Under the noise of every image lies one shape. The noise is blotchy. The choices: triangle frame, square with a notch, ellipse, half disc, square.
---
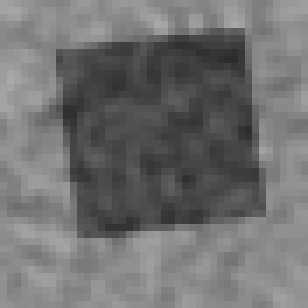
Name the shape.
square
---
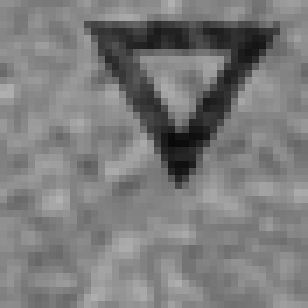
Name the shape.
triangle frame
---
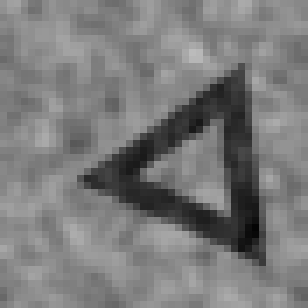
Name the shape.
triangle frame
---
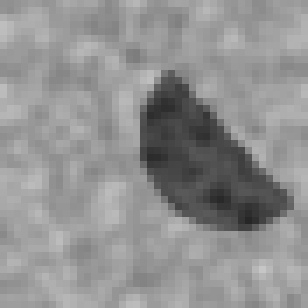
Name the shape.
half disc
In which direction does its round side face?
down and left
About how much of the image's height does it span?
half
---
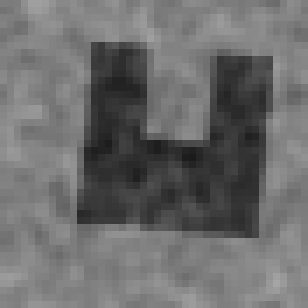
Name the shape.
square with a notch
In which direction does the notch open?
up
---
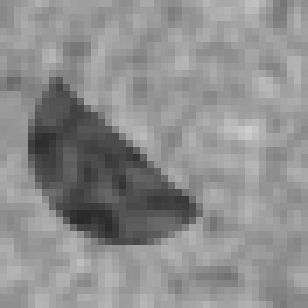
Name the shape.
half disc
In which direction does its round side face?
down and left
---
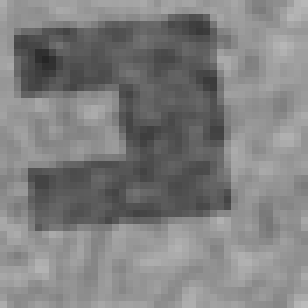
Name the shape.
square with a notch
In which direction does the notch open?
left
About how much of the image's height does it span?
two thirds
